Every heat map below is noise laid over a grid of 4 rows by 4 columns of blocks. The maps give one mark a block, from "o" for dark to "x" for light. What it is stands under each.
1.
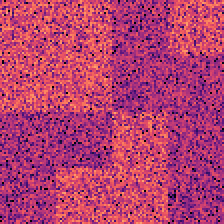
x x o x
x x o o
o o x o
o x x o
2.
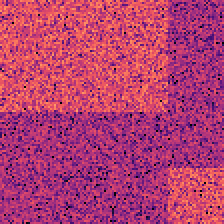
x x x o
x x x o
o o o o
o o o x
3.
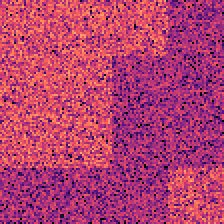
x x x o
x x o o
x x o o
o o o x
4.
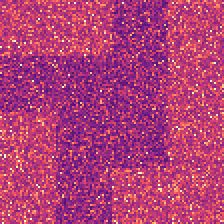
x x o x
o o o x
x o o x
x o x x
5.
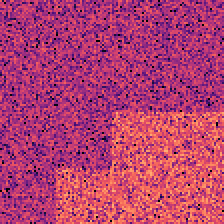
o o o o
o o o o
o o x x
o x x x
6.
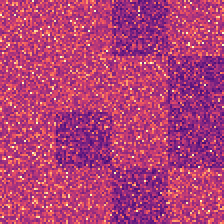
x x o x
x x x o
x o x o
x x o x
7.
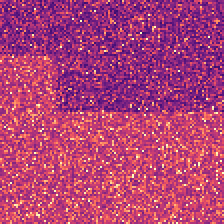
o o o o
x o o o
x x x x
x x x x
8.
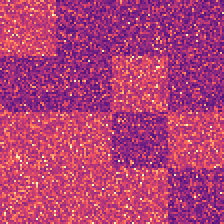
x o o o
o o x o
x x o x
x x x o
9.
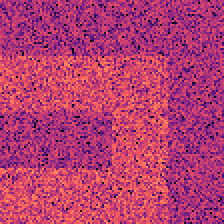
o o o o
x x x o
o o x o
x x x o
